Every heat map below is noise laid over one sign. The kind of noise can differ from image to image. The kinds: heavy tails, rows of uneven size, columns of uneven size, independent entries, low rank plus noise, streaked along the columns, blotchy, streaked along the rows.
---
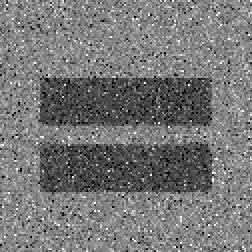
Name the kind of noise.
heavy tails
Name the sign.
equals sign
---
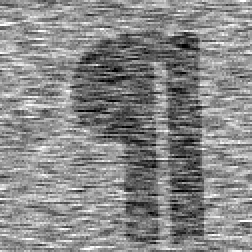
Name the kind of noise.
streaked along the rows
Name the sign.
pilcrow
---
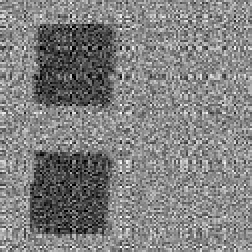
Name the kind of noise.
low rank plus noise
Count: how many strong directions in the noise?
one
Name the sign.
colon
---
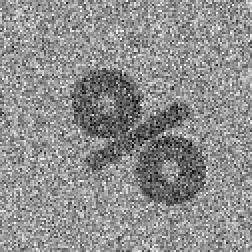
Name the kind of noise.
independent entries
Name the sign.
percent sign
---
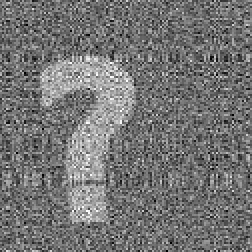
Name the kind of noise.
low rank plus noise
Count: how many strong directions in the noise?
one
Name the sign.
question mark
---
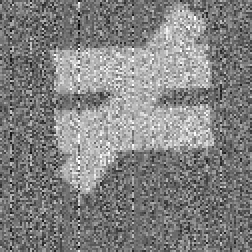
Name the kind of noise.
columns of uneven size
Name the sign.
not-equal sign
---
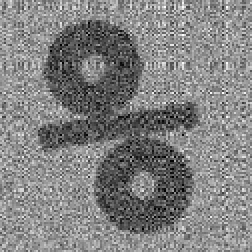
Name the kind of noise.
low rank plus noise
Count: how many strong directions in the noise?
one
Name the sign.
percent sign
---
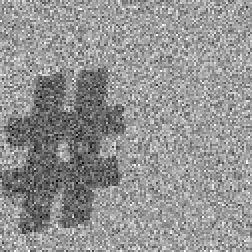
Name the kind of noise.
low rank plus noise
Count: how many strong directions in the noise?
five to eight
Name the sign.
hash sign
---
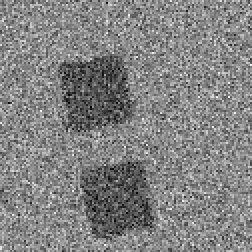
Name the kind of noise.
independent entries
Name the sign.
colon
